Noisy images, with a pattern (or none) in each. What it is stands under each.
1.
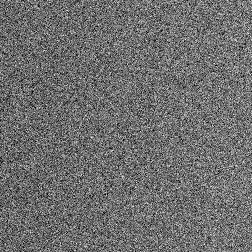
a smooth slope
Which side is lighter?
right
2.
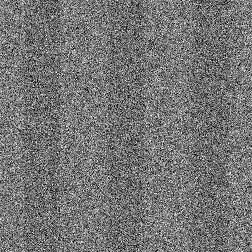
vertical stripes
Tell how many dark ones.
3
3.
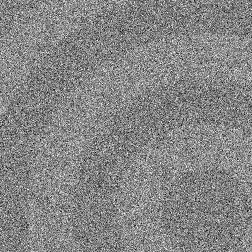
rings round one point
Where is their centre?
bottom right
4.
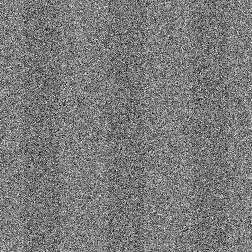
vertical stripes
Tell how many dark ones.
3
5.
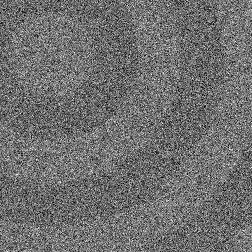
rings round one point
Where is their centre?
top left
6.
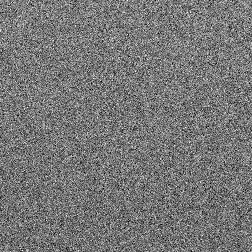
a smooth slope
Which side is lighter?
top
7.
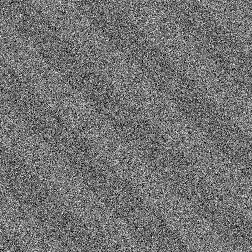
diagonal stripes
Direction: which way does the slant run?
top left to bottom right
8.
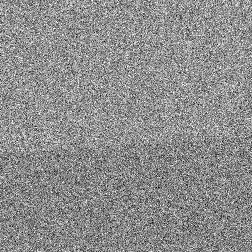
a sharp edge
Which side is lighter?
top
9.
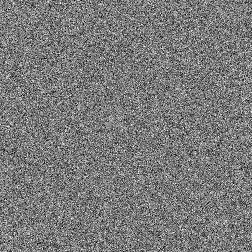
only noise
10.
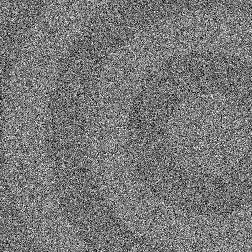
rings round one point
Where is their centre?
middle right
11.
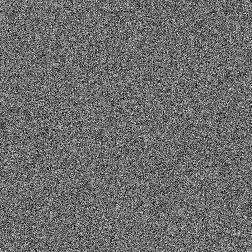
only noise
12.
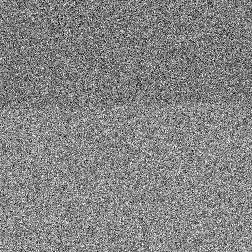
a sharp edge
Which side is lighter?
bottom
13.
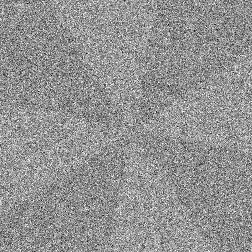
spokes from one point
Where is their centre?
centre
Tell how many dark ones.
4
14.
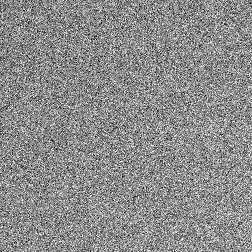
a smooth slope
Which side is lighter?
bottom right
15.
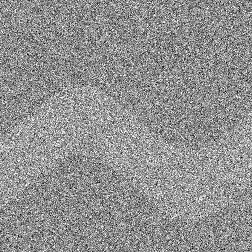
a wavy band
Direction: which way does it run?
left to right
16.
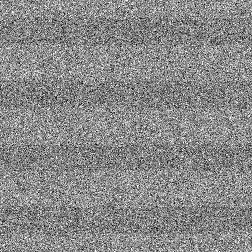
horizontal stripes
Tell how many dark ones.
4
